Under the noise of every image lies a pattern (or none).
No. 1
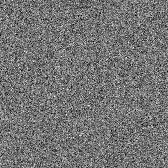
only noise
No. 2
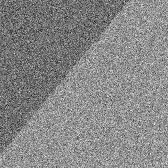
a sharp edge
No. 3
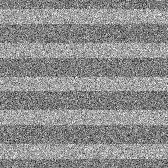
horizontal stripes
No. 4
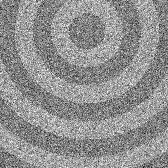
rings round one point
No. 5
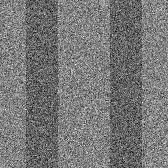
vertical stripes
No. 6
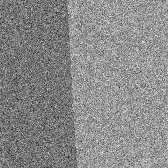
a sharp edge
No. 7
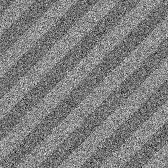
diagonal stripes
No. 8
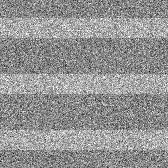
horizontal stripes
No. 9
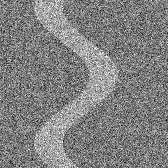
a wavy band
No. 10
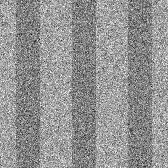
vertical stripes
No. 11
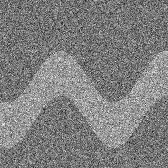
a wavy band
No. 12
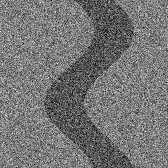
a wavy band
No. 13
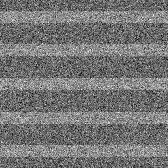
horizontal stripes
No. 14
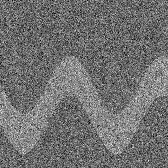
a wavy band
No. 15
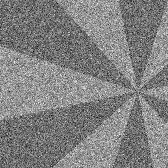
spokes from one point
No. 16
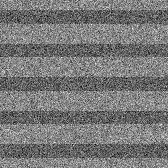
horizontal stripes
